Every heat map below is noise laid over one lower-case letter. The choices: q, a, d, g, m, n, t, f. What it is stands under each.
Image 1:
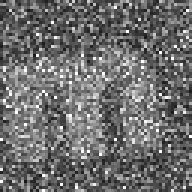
m
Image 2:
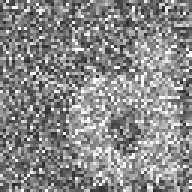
d
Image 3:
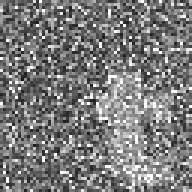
t
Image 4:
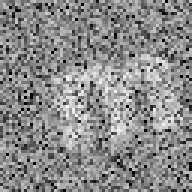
m
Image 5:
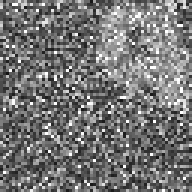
q
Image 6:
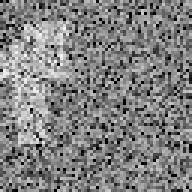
f
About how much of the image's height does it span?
two thirds
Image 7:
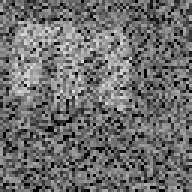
m
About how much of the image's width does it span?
two thirds
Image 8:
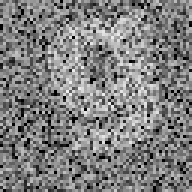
g
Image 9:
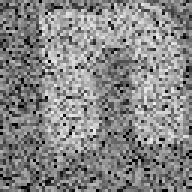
n
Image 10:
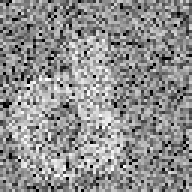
d
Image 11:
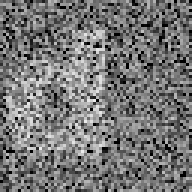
d
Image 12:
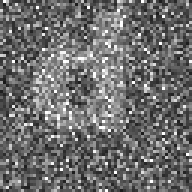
d
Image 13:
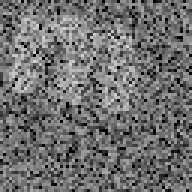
m
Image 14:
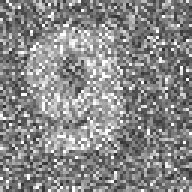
g
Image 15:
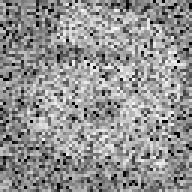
a
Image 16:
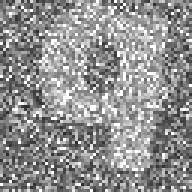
q
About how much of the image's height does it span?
nearly all
